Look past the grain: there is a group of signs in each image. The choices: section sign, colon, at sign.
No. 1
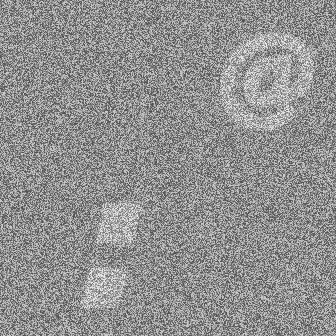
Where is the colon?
bottom left
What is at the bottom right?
nothing
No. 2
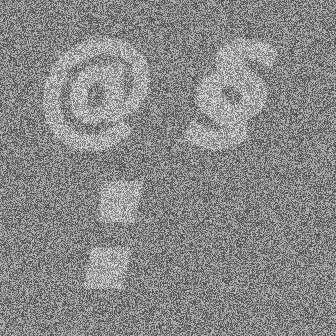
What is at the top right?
section sign
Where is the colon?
bottom left
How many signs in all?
3
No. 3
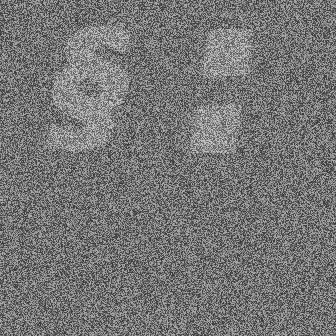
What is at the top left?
section sign
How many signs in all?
2
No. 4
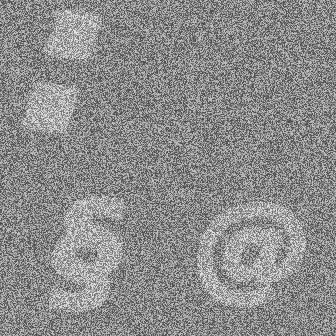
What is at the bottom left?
section sign
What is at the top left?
colon
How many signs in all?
3
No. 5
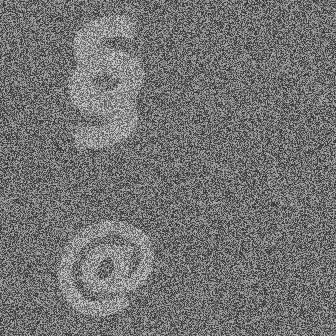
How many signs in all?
2
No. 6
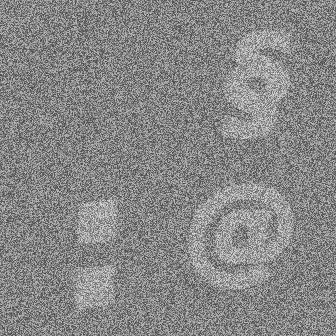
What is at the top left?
nothing
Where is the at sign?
bottom right
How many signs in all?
3
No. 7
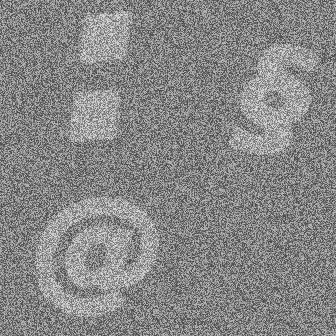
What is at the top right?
section sign
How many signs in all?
3
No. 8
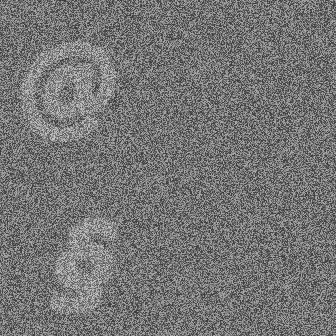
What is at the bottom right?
nothing
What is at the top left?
at sign
